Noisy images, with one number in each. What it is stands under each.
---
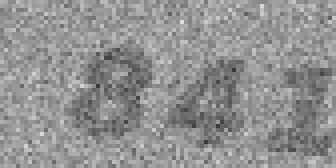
841
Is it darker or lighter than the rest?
darker
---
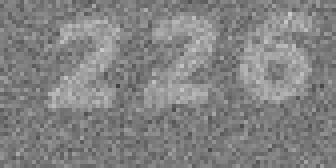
226
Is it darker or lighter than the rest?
lighter
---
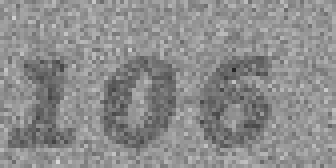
106
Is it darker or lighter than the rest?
darker
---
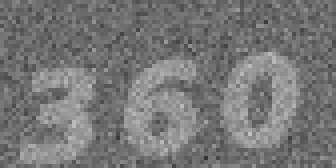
360
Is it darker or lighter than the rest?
lighter
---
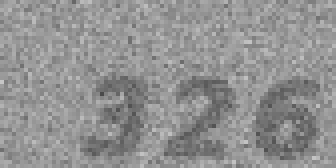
326
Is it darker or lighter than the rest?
darker
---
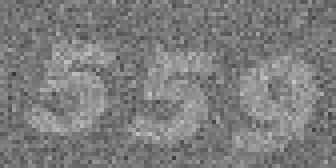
559
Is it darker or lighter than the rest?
lighter
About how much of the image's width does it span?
nearly all
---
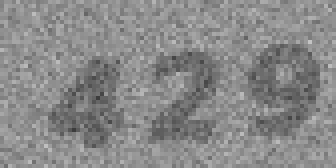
429
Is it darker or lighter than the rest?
darker
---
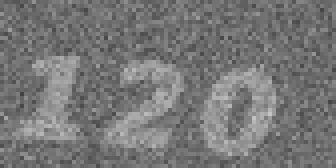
120
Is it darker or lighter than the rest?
lighter
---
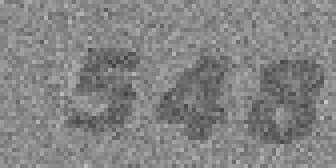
548
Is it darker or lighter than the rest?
darker
